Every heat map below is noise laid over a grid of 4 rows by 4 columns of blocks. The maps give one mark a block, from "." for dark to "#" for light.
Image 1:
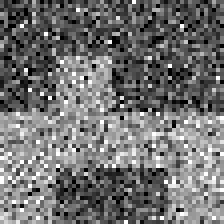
. . . .
. # . .
# # # #
# . . #
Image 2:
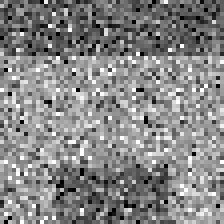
. . . .
# # # #
# # # #
# . . #
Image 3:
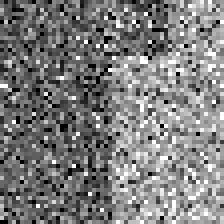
. . . #
. . # #
. . # #
. . # #
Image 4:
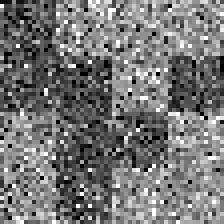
. # # #
. . # .
# . . #
# . # #
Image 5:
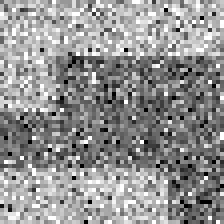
# # # #
# . . .
. . . .
# # # .
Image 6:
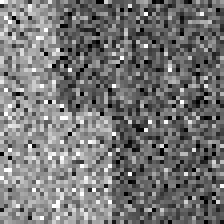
# . . .
# . . .
# # . .
# # . .
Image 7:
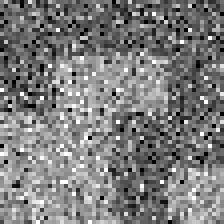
. . . .
. # # .
# # . .
# # . #
